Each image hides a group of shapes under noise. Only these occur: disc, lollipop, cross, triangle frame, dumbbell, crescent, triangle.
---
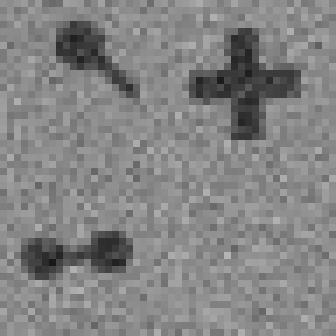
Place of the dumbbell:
bottom left
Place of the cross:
top right
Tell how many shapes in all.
3
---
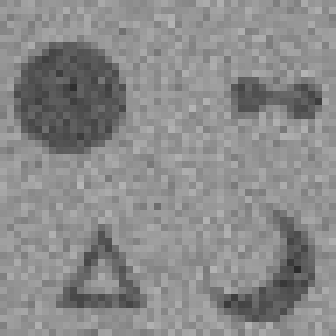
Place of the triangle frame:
bottom left
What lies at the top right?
dumbbell
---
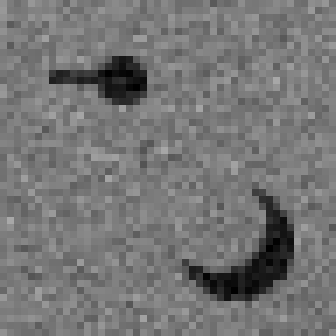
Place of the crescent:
bottom right
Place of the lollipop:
top left
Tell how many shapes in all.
2
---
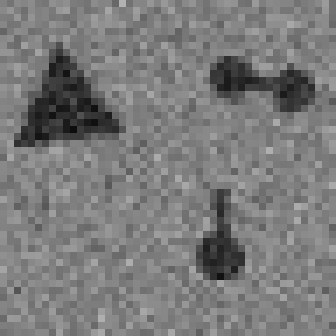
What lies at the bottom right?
lollipop
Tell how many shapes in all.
3
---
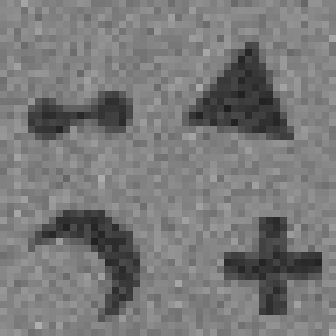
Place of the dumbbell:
top left
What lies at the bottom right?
cross
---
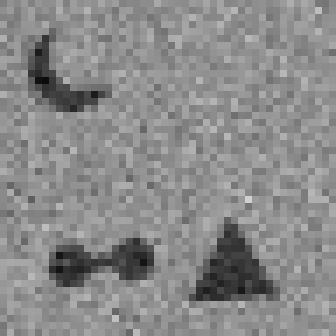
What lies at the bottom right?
triangle
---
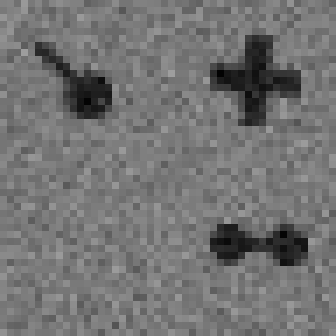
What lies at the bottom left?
nothing
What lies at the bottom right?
dumbbell
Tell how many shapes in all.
3
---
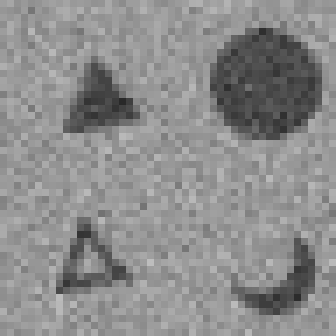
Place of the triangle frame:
bottom left
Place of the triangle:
top left
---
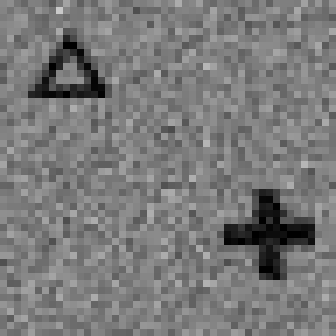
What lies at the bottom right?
cross
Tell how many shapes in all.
2
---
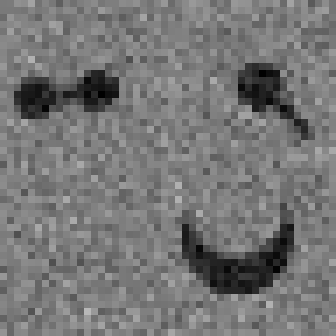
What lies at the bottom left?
nothing
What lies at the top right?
lollipop
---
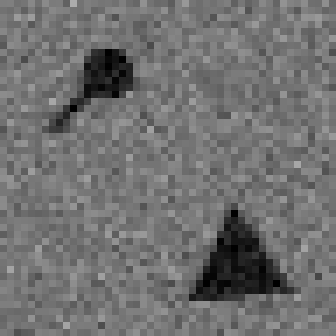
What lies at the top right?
nothing
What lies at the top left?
lollipop
